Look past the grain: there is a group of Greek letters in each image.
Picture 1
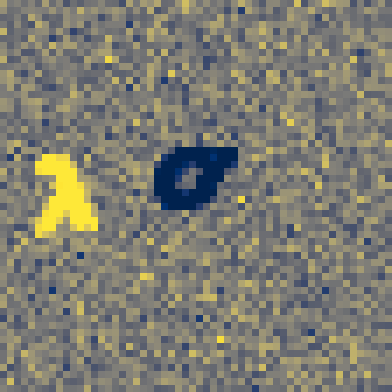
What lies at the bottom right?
nothing
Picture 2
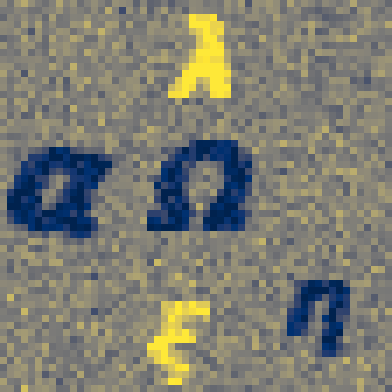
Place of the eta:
bottom right
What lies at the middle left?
alpha
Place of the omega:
centre
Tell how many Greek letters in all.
5
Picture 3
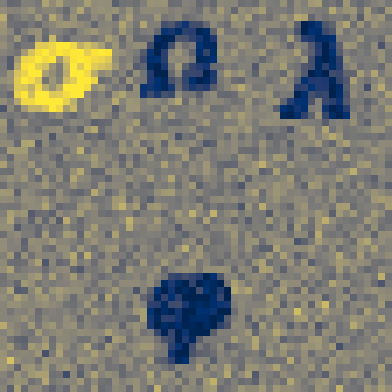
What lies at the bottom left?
nothing
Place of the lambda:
top right
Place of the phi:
bottom middle
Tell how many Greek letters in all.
4
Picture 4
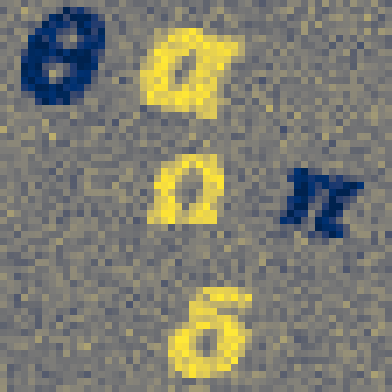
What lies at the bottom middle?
delta
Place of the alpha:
top middle
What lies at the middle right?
pi
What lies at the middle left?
nothing
